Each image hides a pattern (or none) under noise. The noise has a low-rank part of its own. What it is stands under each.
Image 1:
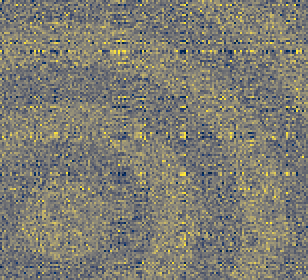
rings round one point
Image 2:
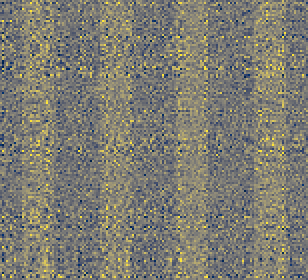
vertical stripes
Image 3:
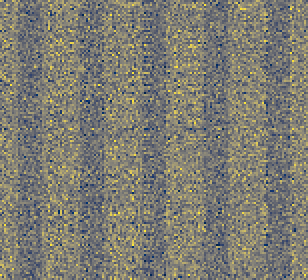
vertical stripes
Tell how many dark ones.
5
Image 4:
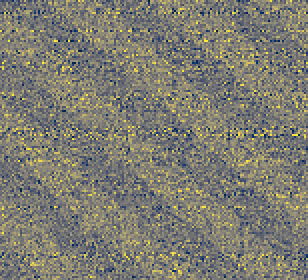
diagonal stripes
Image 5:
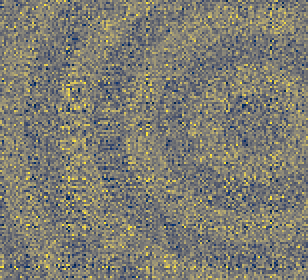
rings round one point
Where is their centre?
middle right
